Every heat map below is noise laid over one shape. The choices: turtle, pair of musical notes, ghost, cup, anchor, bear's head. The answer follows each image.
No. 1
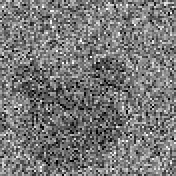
bear's head
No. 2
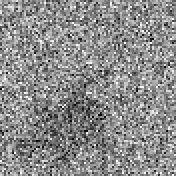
turtle
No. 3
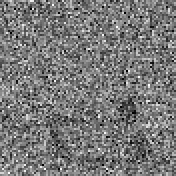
pair of musical notes
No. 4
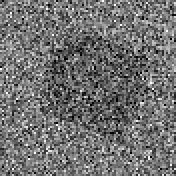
ghost
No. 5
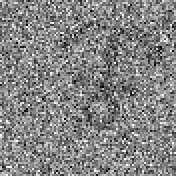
anchor
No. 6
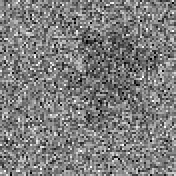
turtle
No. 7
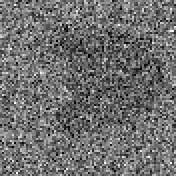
bear's head
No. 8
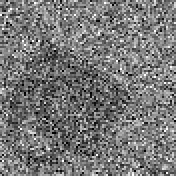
cup
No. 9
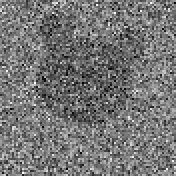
bear's head
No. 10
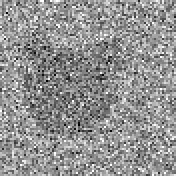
bear's head
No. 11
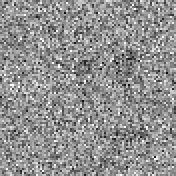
pair of musical notes
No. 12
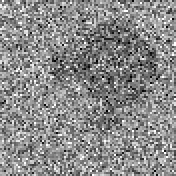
bear's head
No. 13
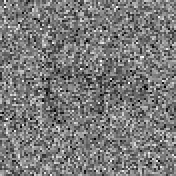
anchor
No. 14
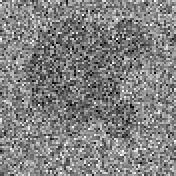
bear's head
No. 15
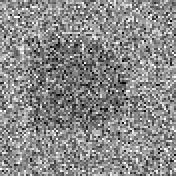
ghost
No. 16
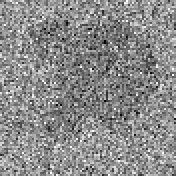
bear's head
